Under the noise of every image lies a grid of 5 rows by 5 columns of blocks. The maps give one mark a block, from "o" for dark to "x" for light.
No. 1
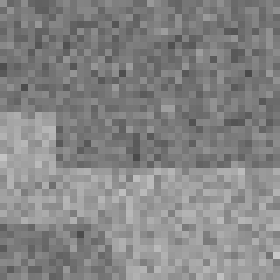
o o o o o
o o o o o
x o o o o
x x x x x
o o x x x
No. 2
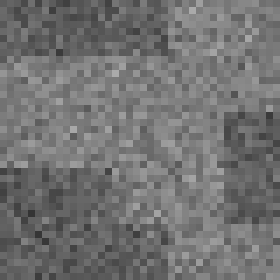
o o o x x
x x x x x
x x x x o
o o x x o
o o o x x
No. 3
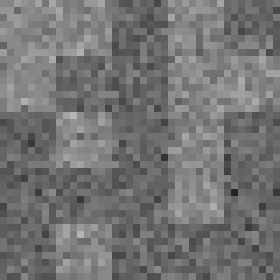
x x o x o
x o o x x
o x o x o
o o o x o
o x o o o
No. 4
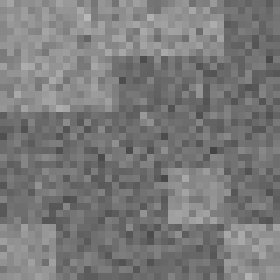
x x x x o
x x o o o
o o o o o
o o o x o
x o o o x
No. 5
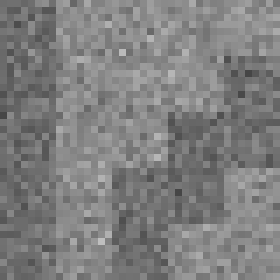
o x x x x
o x x x o
o x x o o
o x o o x
o x o x x
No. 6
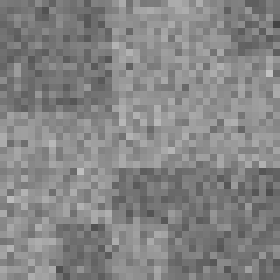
o o x x o
o o x x x
x x x x x
x x o o o
x o x o o
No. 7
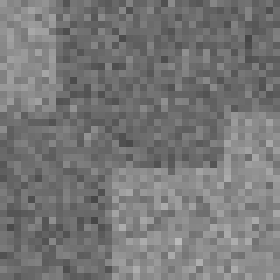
x o o o o
x o o o o
o o o o x
o o x x x
o o x x x
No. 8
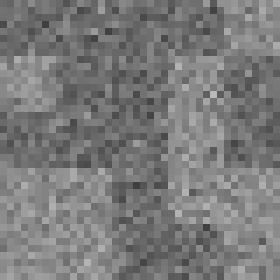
o o o o x
x o o x o
o o o x o
x x o x x
x x o o x
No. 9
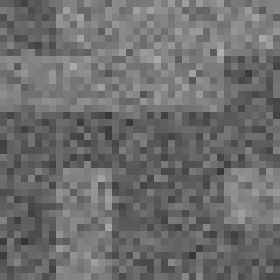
o x x x x
x x x x o
o o o o o
o x o o x
o x o o o
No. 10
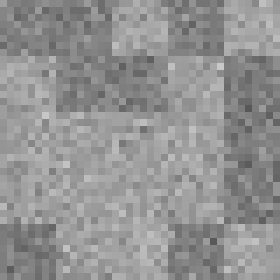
o o x o x
x o o x o
x x x x o
x x x x o
o x x o x
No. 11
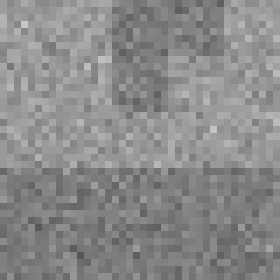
x x o o x
x x o x x
x x x x x
o o o o o
o o o o o
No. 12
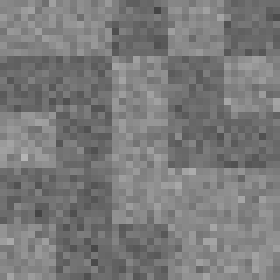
x x o x o
o o x o x
x o x o o
o o x x x
x o o x x
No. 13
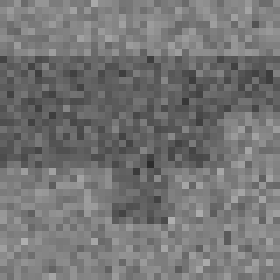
x x x x x
o o o o o
o o o o x
x x o x x
x x x x x
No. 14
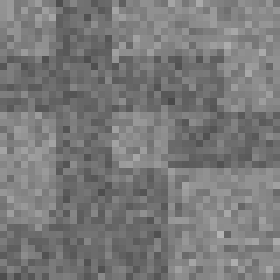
x o x x x
o o o o x
x o x o o
x o o x x
o o o x x
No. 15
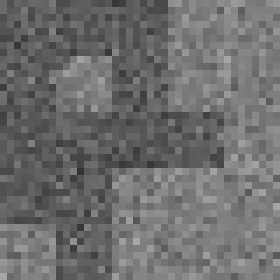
o o o x x
o x o x x
o o o o x
o o x x x
x o x x x
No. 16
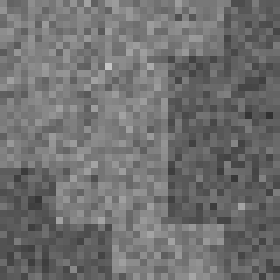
x x x x o
x x x o o
x x x o o
o x x o o
o o x x o
